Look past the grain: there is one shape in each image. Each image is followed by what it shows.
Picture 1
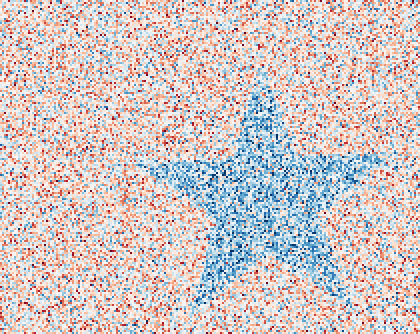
star
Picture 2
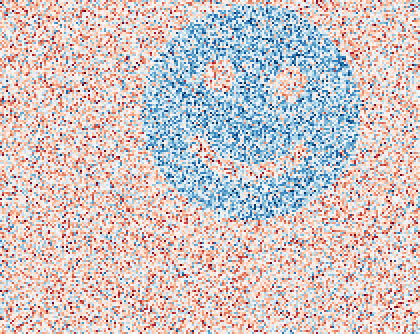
smiling face
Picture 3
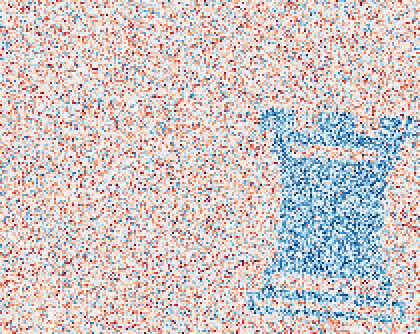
chess rook
